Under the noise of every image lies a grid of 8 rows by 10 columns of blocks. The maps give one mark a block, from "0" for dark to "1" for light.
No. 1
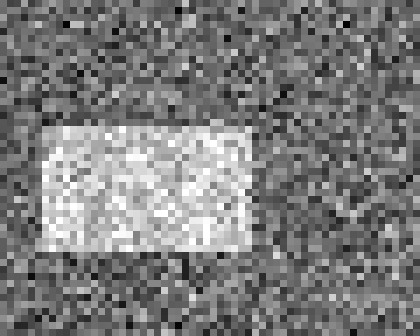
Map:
0000000000
0000000000
0000000000
0111110000
0111110000
0111110000
0000000000
0000000000
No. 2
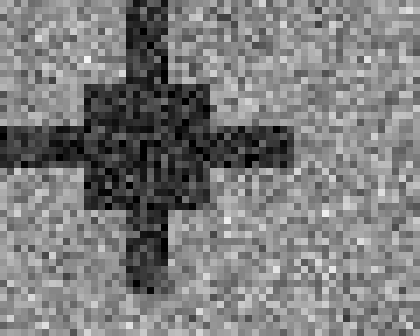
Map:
1110111111
1110111111
1100011111
0000000111
1100011111
1110111111
1110111111
1111111111
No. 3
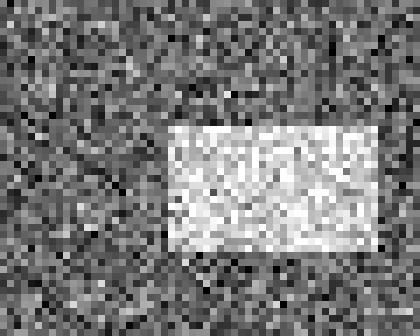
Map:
0000000000
0000000000
0000000000
0000111110
0000111110
0000111110
0000000000
0000000000
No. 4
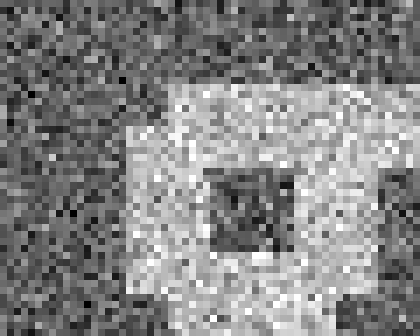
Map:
0000000000
0000000000
0000111111
0001111111
0001100110
0001100110
0001111110
0000111100
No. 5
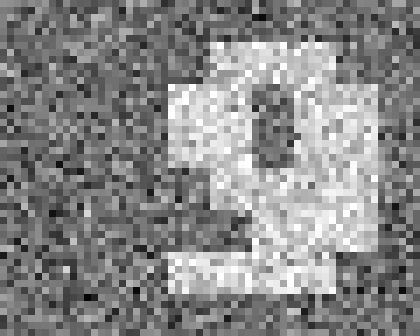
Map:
0000000000
0000011100
0000110110
0000110110
0000011110
0000001110
0000111100
0000000000
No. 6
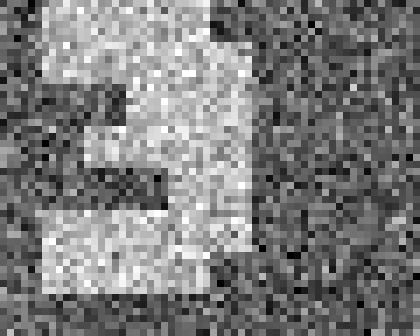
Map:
0111100000
0111110000
0001110000
0011110000
0000110000
0111110000
0111100000
0000000000
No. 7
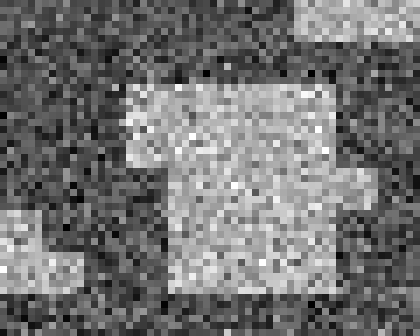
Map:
0000000111
0000000000
0001111100
0001111100
0000111110
1000111100
1100111100
0000000000
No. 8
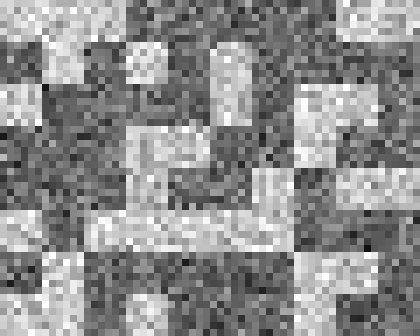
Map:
1110000011
0101010000
1000010110
0001100100
0001001011
1011111000
0100000110
1101000100
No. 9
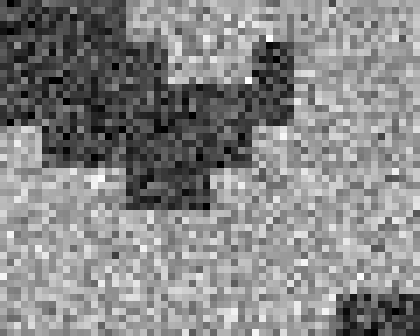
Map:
0001111111
0000110111
0000000111
1000001111
1110011111
1111111111
1111111111
1111111100
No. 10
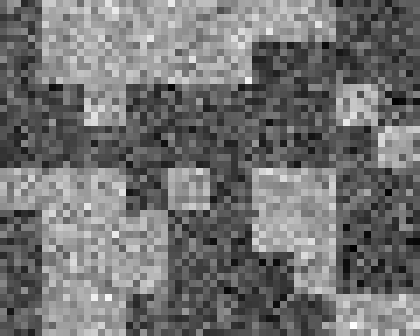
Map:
0111111100
0111110000
0010000010
0000000001
1110101100
0111001100
0111000100
0110000011
